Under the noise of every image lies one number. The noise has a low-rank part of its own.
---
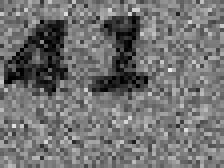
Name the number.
41
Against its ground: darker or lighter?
darker
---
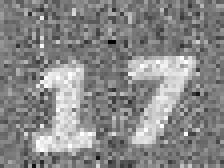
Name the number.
17
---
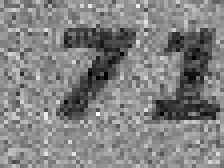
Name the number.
71
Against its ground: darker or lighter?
darker
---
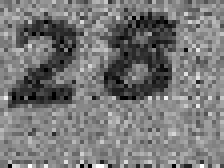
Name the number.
28
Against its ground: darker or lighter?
darker
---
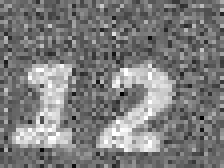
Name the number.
12
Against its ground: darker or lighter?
lighter
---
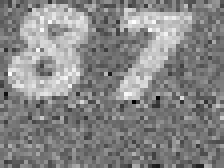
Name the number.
87
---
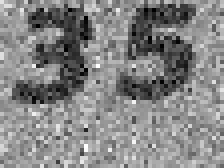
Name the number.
35
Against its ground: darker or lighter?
darker
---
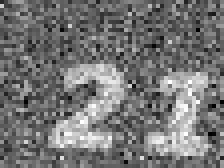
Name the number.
21
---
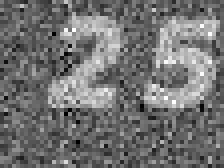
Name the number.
25
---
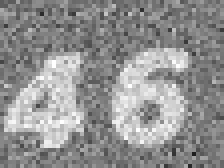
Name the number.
46
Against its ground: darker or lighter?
lighter
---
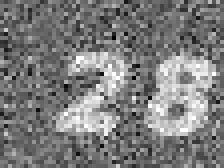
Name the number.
28
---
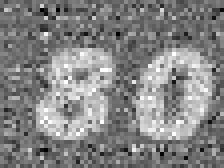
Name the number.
80
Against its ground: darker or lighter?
lighter
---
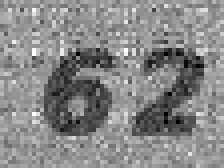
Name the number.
62
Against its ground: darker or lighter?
darker
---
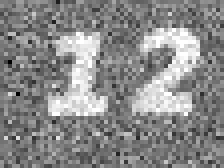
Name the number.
12
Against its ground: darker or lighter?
lighter
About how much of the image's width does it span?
two thirds
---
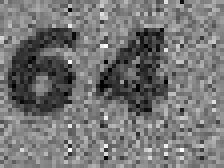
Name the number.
64
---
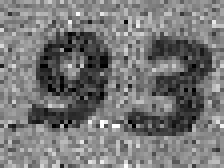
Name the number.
93
